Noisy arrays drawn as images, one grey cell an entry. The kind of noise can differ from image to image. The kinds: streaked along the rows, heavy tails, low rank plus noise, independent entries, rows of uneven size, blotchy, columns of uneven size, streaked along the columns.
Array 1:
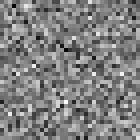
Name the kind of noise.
independent entries
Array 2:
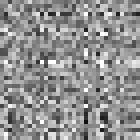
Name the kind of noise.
low rank plus noise
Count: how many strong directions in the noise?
two
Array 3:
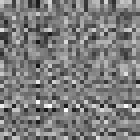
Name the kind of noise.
low rank plus noise
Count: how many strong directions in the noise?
two
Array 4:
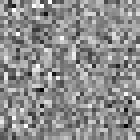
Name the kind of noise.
low rank plus noise
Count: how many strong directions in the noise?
five to eight
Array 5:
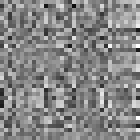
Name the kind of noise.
low rank plus noise
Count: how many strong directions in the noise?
two
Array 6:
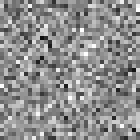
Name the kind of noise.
independent entries
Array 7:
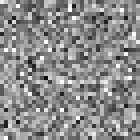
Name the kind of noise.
independent entries
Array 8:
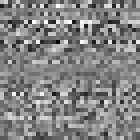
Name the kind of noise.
rows of uneven size
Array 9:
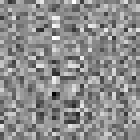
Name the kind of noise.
low rank plus noise
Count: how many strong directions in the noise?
two
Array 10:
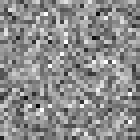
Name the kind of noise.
independent entries
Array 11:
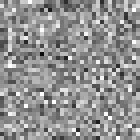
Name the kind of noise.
low rank plus noise
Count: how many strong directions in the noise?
five to eight
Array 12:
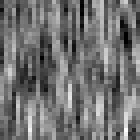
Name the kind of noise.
streaked along the columns
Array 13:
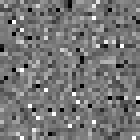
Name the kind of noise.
heavy tails
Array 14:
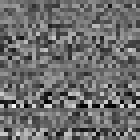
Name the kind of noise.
rows of uneven size
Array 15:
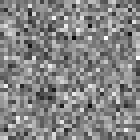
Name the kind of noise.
low rank plus noise
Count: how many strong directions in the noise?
five to eight
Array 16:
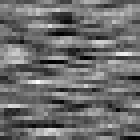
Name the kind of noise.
streaked along the rows
